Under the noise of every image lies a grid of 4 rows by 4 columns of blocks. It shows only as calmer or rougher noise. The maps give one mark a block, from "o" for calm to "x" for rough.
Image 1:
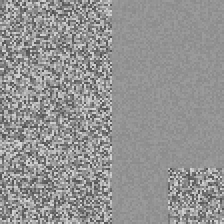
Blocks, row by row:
x x o o
x x o o
x x o o
x x o x
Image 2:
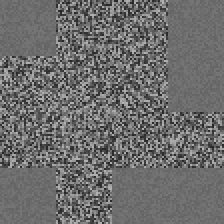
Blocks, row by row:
o x x o
x x x o
x x x x
o x o o
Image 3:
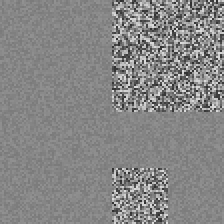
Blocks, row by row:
o o x x
o o x x
o o o o
o o x o
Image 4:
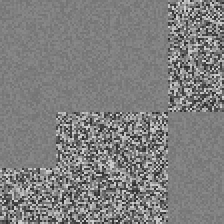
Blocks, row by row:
o o o x
o o o x
o x x o
x x x o
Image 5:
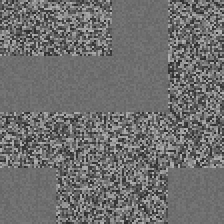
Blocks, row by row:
x x o x
o o o x
x x x x
o x x o
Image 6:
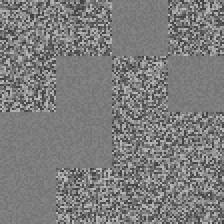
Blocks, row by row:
x x o x
x o x o
o o x x
o x x x
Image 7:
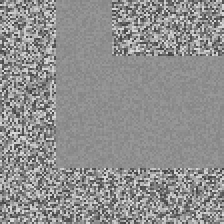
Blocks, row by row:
x o x x
x o o o
x o o o
x x x x
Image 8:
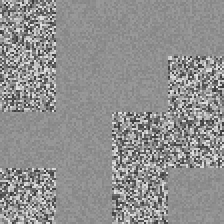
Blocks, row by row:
x o o o
x o o x
o o x x
x o x o
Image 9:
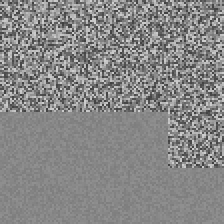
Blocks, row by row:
x x x x
x x x x
o o o x
o o o o
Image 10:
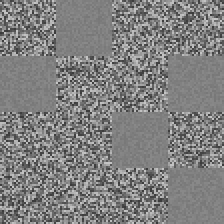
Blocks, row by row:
x o x x
o x x o
x x o x
x x x o
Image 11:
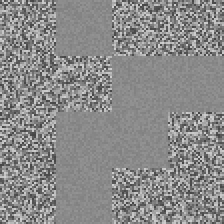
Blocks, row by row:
x o x x
x x o o
x o o x
x o x x
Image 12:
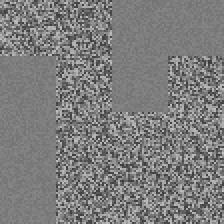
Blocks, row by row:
x x o o
o x o x
o x x x
o x x x
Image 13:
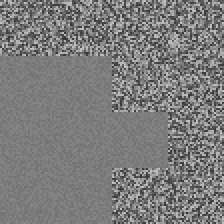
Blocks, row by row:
x x x x
o o x x
o o o x
o o x x
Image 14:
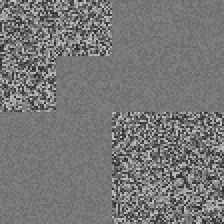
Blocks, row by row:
x x o o
x o o o
o o x x
o o x x
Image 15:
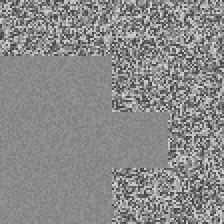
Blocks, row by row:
x x x x
o o x x
o o o x
o o x x
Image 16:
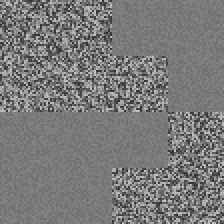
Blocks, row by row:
x x o o
x x x o
o o o x
o o x x
